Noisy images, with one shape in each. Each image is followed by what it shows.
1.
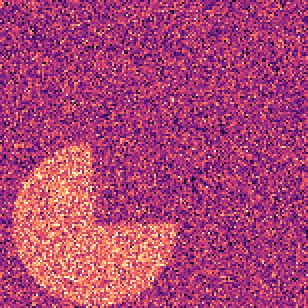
disc with a wedge cut out
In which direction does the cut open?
up and right
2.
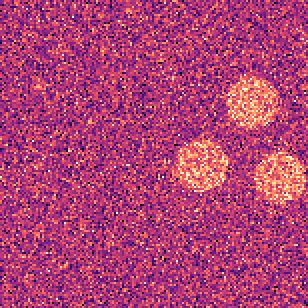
three dots
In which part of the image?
middle right
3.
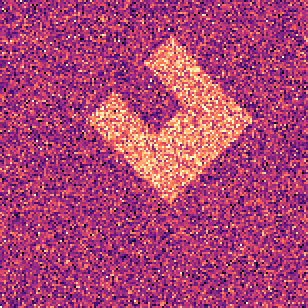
square with a notch
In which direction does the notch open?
up and left
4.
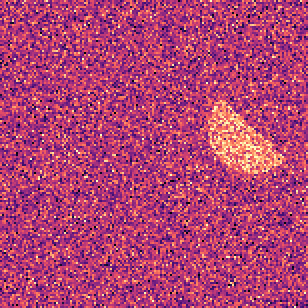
half disc
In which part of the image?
middle right
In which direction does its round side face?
down and left
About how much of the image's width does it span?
a quarter
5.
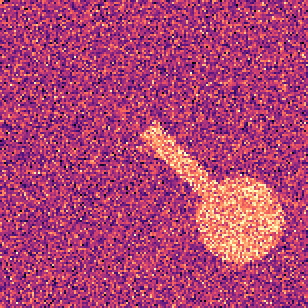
lollipop
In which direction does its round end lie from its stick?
down and right
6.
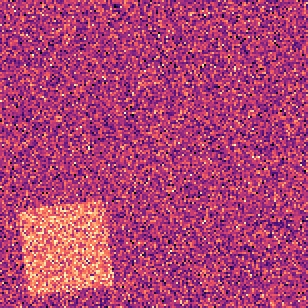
square
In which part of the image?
bottom left
